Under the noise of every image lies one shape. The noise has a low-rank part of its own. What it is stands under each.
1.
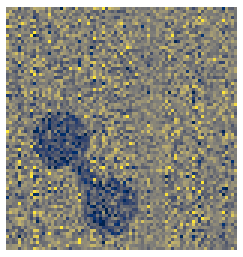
dumbbell
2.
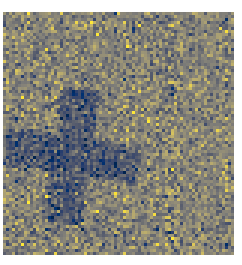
cross
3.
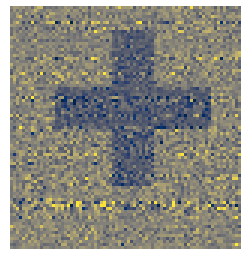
cross
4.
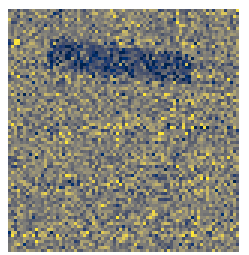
bar
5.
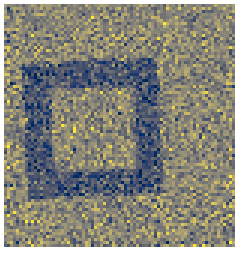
square frame
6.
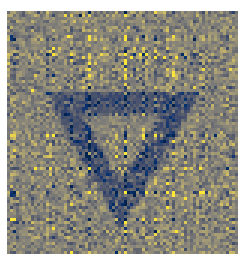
triangle frame
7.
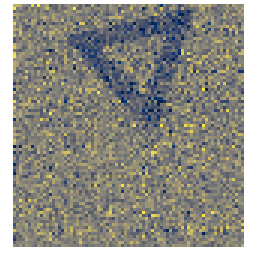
triangle frame
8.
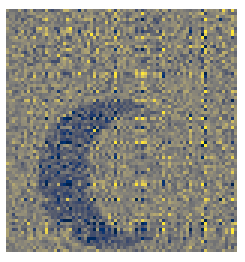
crescent
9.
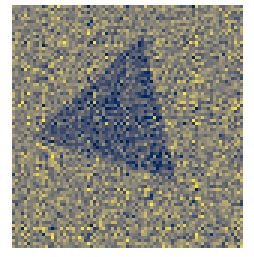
triangle
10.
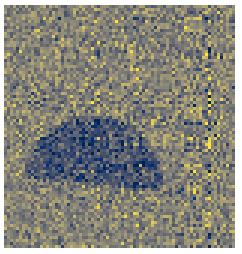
half disc
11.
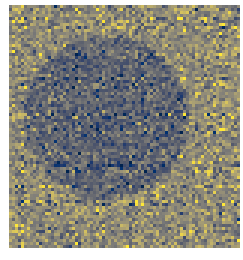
disc
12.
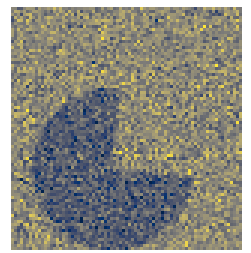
disc with a wedge cut out
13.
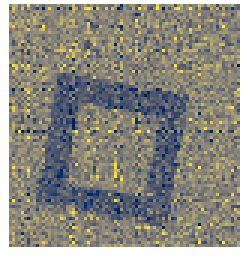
square frame
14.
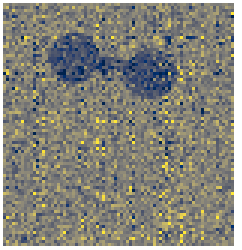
dumbbell
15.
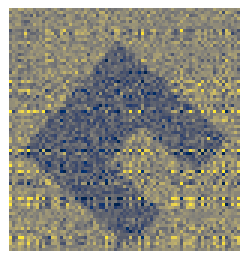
square with a notch
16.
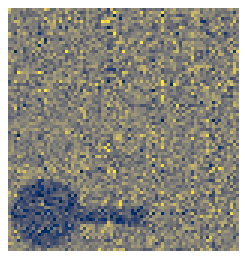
lollipop
